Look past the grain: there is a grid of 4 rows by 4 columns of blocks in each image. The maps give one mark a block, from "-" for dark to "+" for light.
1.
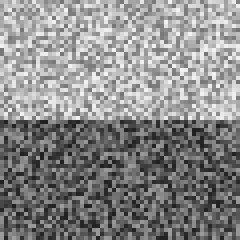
++++
++++
----
----
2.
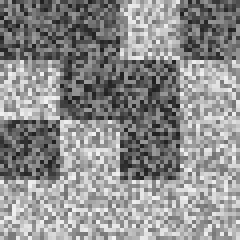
--+-
+--+
-+-+
++++
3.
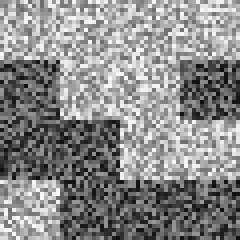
++++
-++-
--++
+---
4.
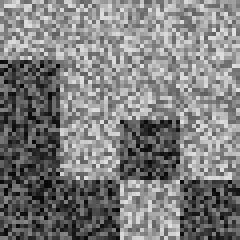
++++
-+++
-+-+
--+-
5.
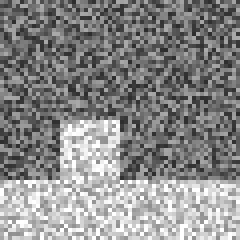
----
----
-+--
++++
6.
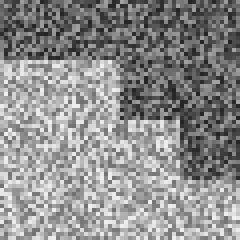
----
++--
+++-
++++
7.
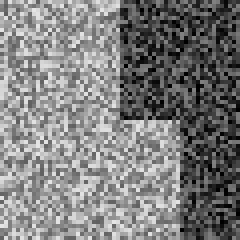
++--
++--
+++-
+++-
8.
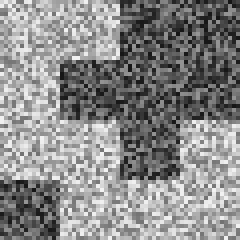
++--
+---
++-+
-+++
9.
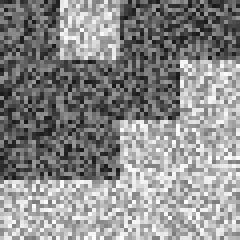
-+--
---+
--++
++++
